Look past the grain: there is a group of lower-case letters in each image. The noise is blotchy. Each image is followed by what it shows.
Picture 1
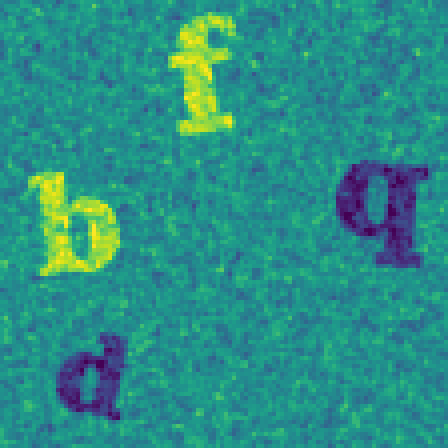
top middle: light f; middle left: light b; middle right: dark q; bottom left: dark d
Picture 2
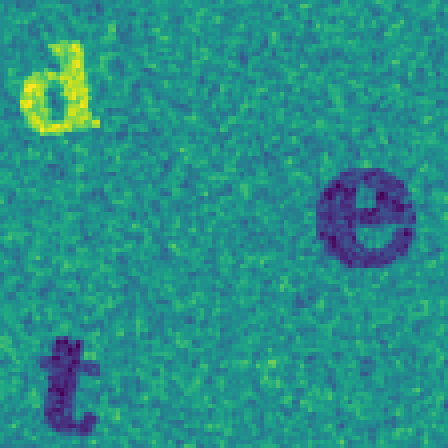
top left: light d; middle right: dark e; bottom left: dark t
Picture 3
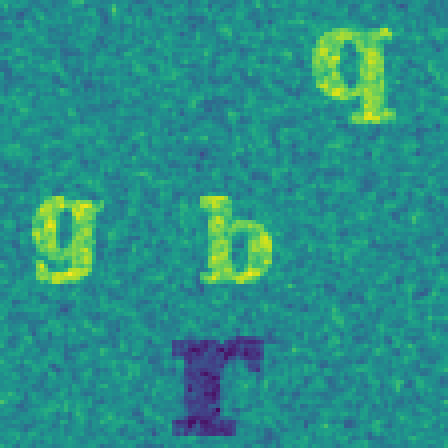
top right: light q; middle left: light g; centre: light b; bottom middle: dark r
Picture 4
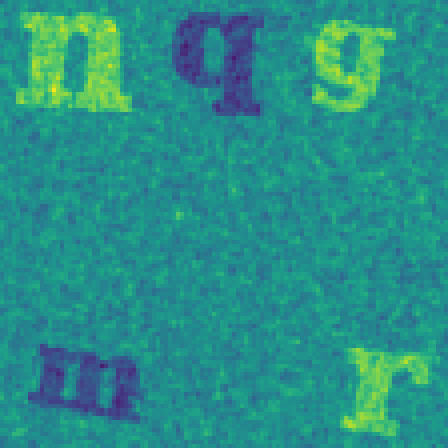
top left: light n; top middle: dark q; top right: light g; bottom left: dark m; bottom right: light r
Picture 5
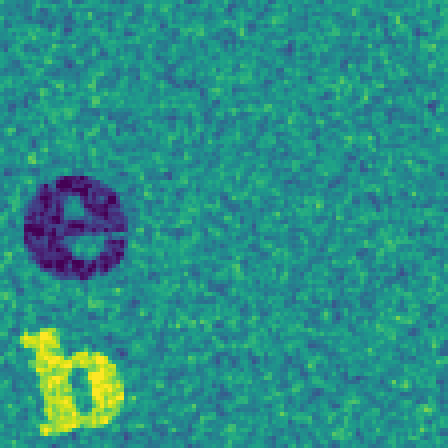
middle left: dark e; bottom left: light b
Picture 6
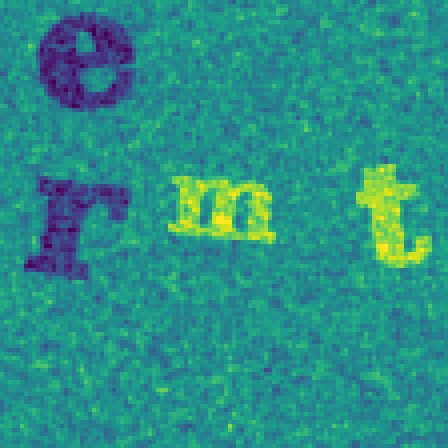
top left: dark e; middle left: dark r; centre: light m; middle right: light t
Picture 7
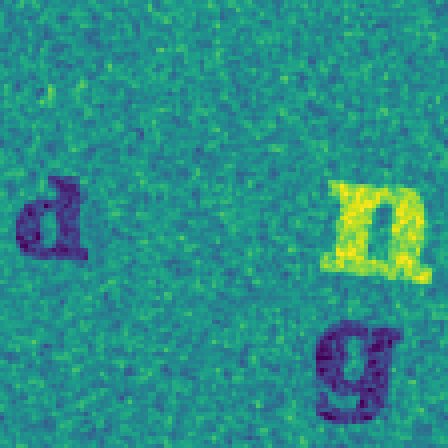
middle left: dark d; middle right: light n; bottom right: dark g
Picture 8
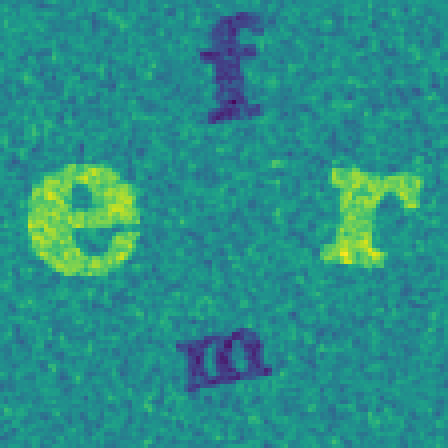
top middle: dark f; middle left: light e; middle right: light r; bottom middle: dark m
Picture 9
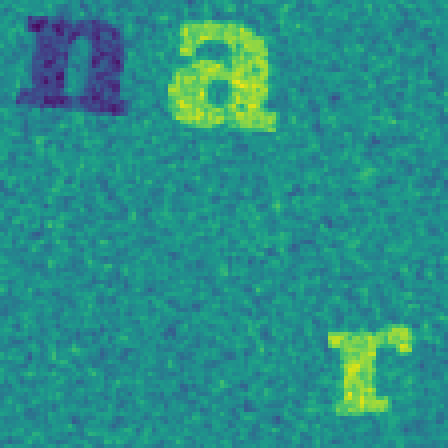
top left: dark n; top middle: light a; bottom right: light r
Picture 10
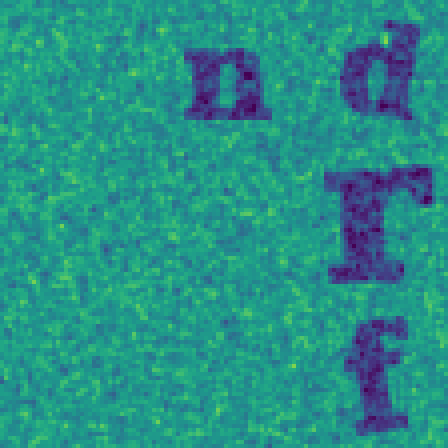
top middle: dark n; top right: dark d; middle right: dark r; bottom right: dark f
